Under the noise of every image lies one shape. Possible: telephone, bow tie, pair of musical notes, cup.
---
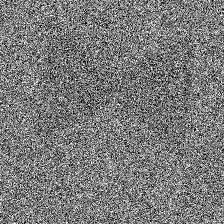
bow tie
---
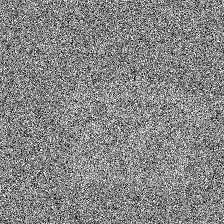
telephone
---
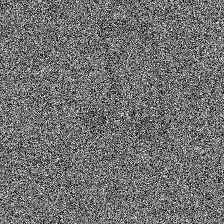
pair of musical notes
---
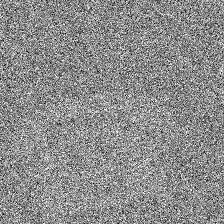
telephone
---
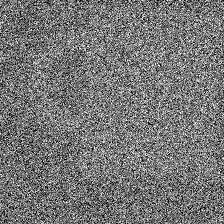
cup
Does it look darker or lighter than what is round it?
lighter
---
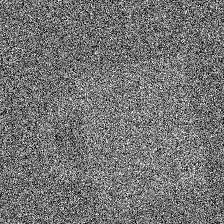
cup
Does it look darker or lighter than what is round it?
lighter
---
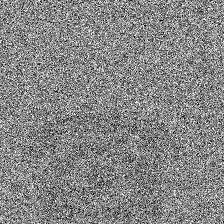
telephone
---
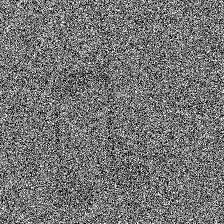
pair of musical notes
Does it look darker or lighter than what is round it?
darker
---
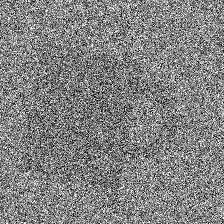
cup
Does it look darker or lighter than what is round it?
darker
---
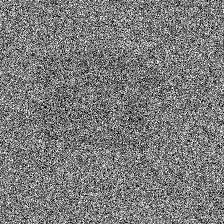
telephone
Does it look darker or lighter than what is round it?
darker
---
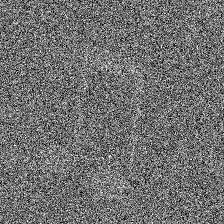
pair of musical notes
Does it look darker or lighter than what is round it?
lighter
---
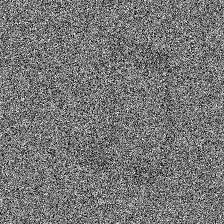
pair of musical notes
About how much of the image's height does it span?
two thirds
